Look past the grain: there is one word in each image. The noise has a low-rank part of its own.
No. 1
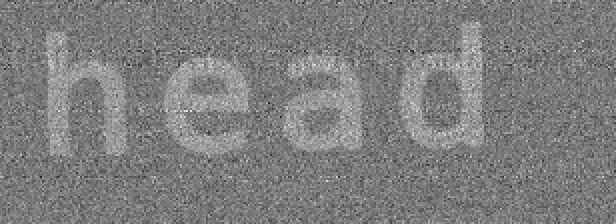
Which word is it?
head
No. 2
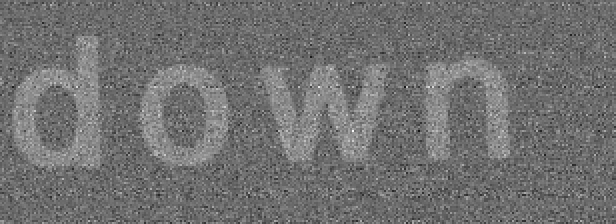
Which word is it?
down
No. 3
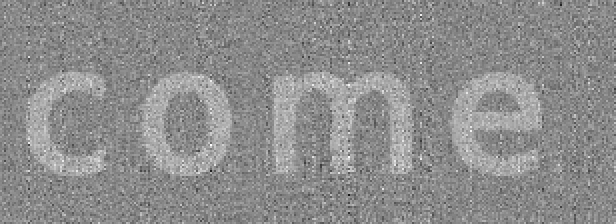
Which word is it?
come
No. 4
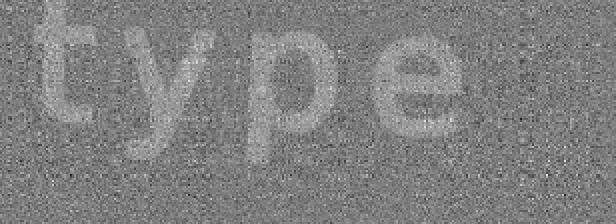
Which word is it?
type
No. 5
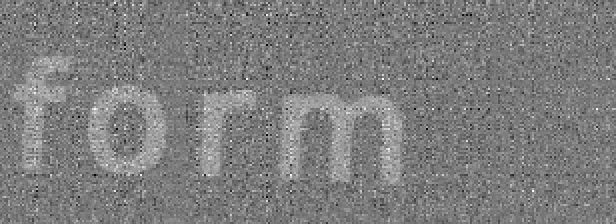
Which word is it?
form
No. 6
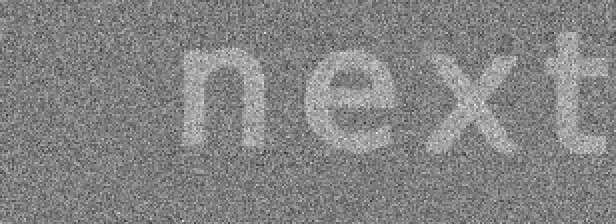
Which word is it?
next
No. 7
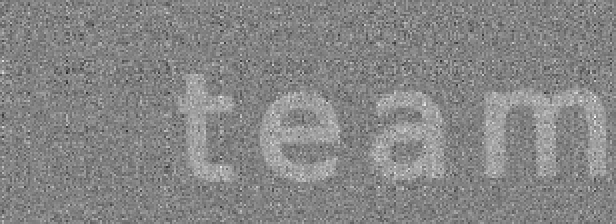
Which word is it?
team
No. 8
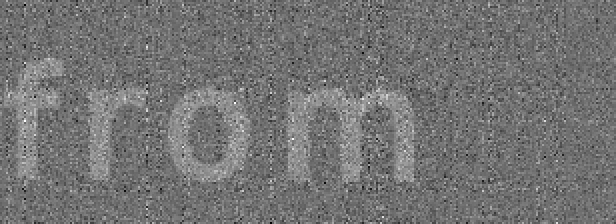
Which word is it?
from
